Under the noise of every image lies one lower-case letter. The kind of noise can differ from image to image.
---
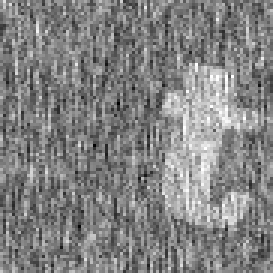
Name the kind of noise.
streaked along the columns
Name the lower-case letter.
t
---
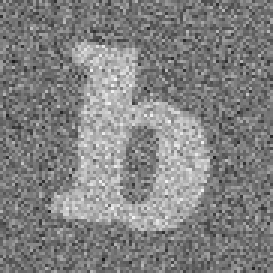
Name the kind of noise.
independent entries
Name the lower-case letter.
b
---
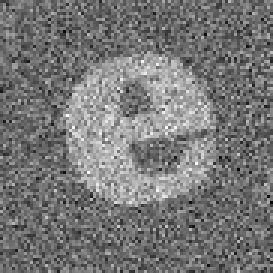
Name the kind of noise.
low rank plus noise
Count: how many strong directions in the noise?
three or four
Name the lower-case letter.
e
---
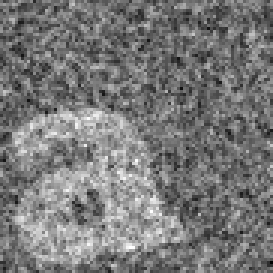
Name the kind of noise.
blotchy
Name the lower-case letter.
a
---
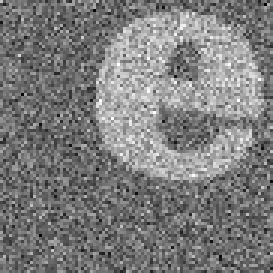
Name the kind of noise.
independent entries
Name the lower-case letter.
e
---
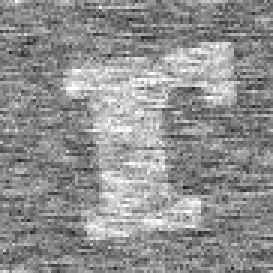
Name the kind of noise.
streaked along the rows
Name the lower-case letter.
r
